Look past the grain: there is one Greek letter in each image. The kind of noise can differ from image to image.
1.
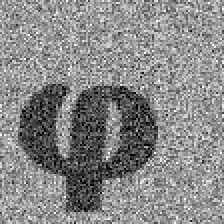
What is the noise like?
low rank plus noise
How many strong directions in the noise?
two
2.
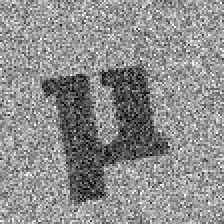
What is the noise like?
independent entries
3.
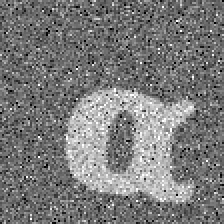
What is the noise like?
heavy tails
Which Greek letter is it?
alpha
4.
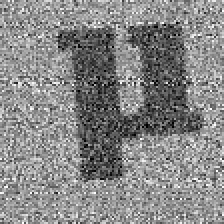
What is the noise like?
rows of uneven size
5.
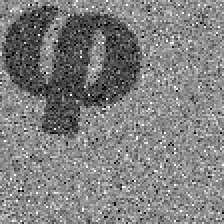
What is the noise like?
heavy tails
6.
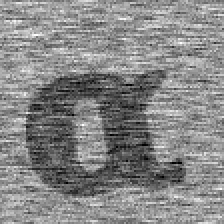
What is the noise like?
streaked along the rows
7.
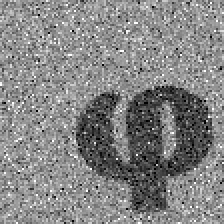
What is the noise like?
heavy tails
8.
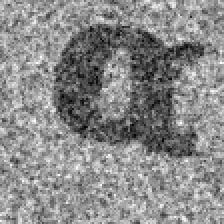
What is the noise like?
blotchy
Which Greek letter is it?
alpha
